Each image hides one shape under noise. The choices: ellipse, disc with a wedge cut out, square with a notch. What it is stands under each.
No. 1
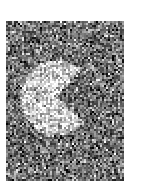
light disc with a wedge cut out
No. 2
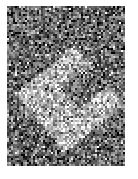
light square with a notch
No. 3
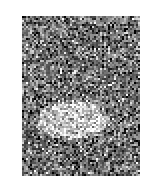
light ellipse
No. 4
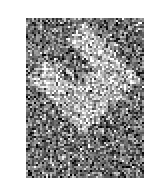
light square with a notch
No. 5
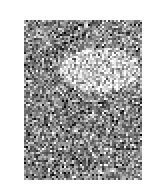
light ellipse
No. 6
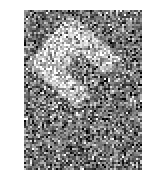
light square with a notch
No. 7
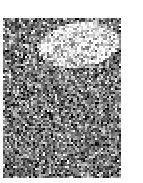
light ellipse
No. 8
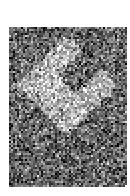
light square with a notch
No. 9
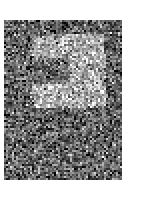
light square with a notch
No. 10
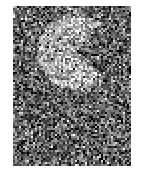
light disc with a wedge cut out
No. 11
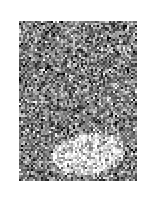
light ellipse
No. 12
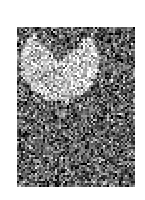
light disc with a wedge cut out
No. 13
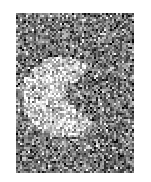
light disc with a wedge cut out
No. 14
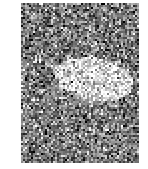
light ellipse
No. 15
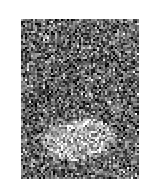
light ellipse
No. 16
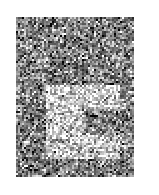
light square with a notch
